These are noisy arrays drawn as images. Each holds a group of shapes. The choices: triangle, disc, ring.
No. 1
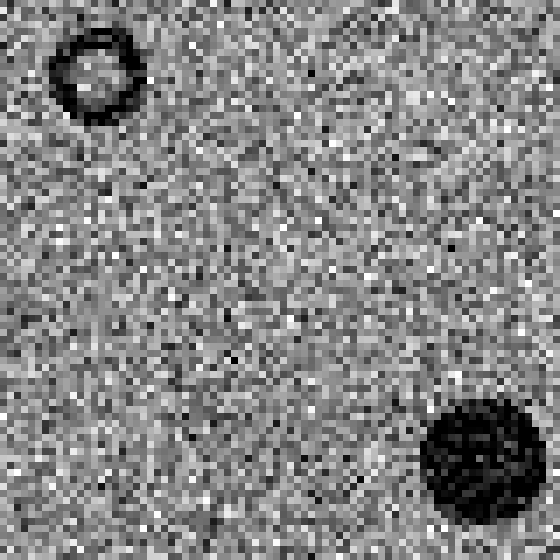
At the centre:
nothing
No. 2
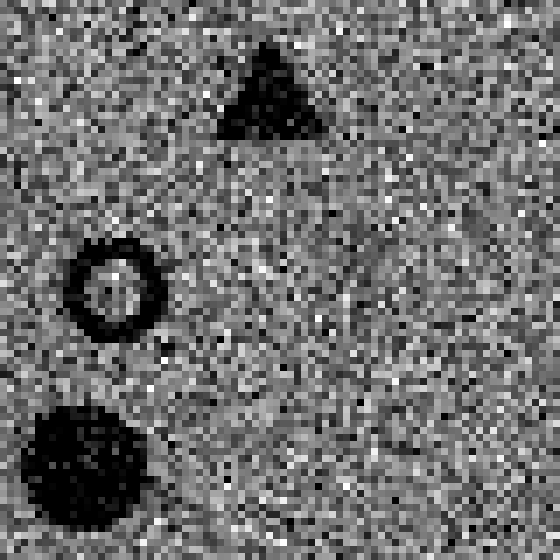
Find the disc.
bottom left
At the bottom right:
nothing
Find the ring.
middle left
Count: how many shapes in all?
3
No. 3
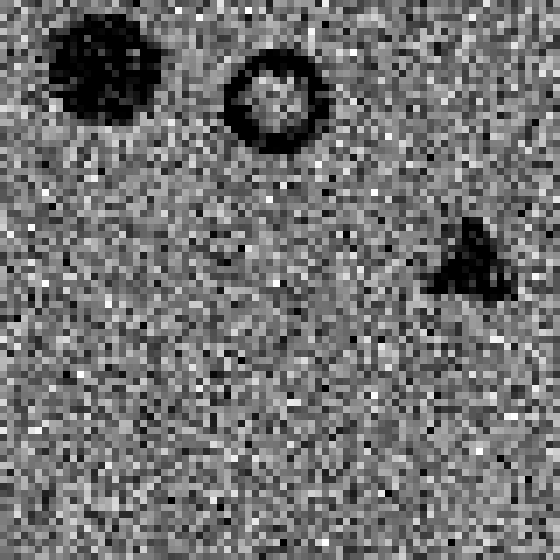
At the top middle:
ring
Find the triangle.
middle right
